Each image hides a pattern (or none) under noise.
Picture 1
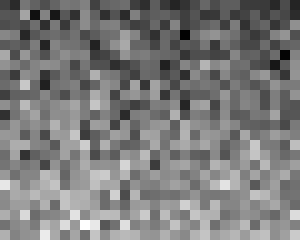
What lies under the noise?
a smooth slope
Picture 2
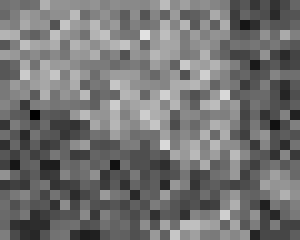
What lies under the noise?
spokes from one point
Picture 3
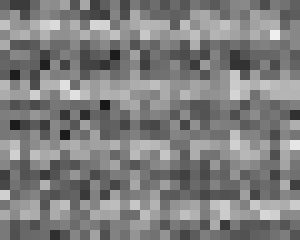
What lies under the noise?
horizontal stripes
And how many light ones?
4
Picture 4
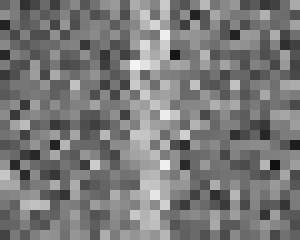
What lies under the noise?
one vertical stripe
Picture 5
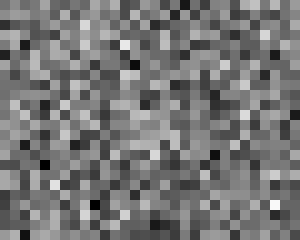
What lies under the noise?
only noise
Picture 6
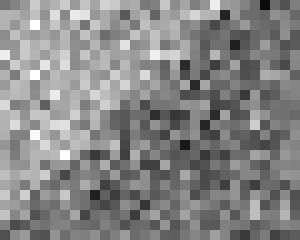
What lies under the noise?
a sharp edge
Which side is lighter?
top left
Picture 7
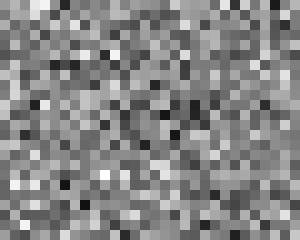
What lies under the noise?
only noise
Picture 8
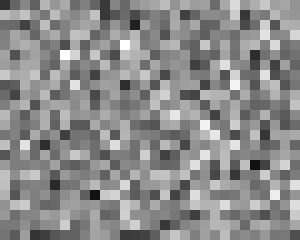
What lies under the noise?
only noise
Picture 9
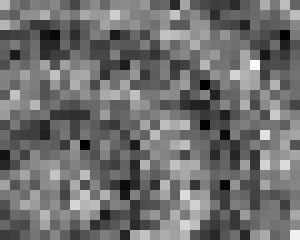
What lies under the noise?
rings round one point
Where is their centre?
bottom left
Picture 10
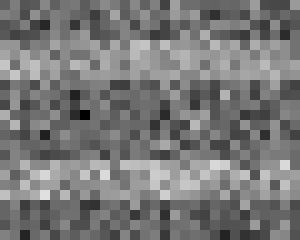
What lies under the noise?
horizontal stripes
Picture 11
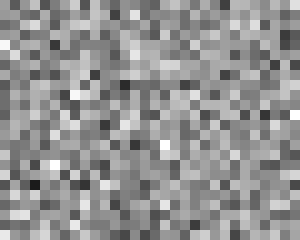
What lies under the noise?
only noise
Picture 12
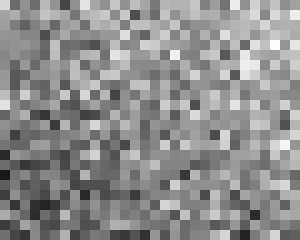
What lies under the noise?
a smooth slope
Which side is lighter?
top right
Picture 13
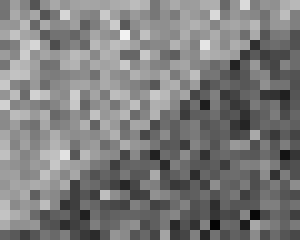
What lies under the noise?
a sharp edge
